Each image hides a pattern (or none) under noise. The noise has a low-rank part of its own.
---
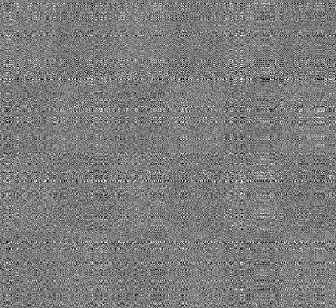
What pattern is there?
a checkerboard
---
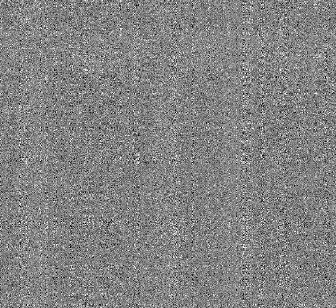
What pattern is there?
bands of rows crossing bands of columns
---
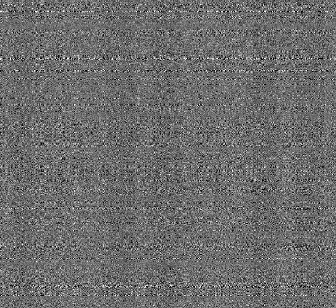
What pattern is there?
bands of columns
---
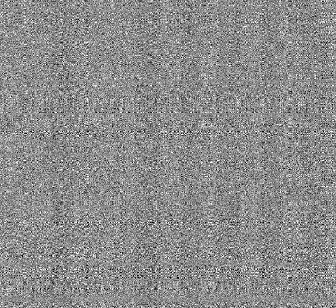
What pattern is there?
bands of columns
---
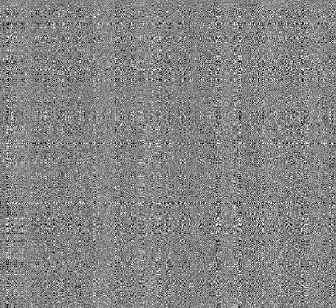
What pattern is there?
bands of columns
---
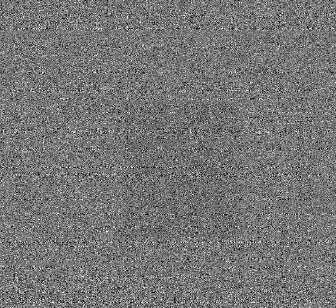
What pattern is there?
one block
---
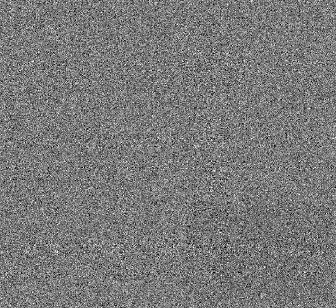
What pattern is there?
one block
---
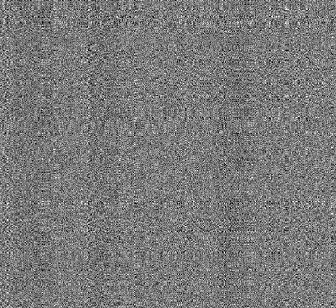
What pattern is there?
bands of columns
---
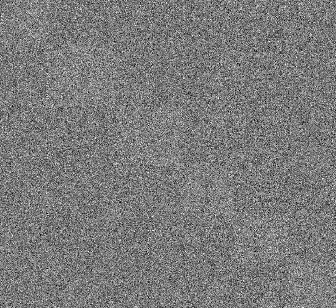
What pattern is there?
blocks along the diagonal
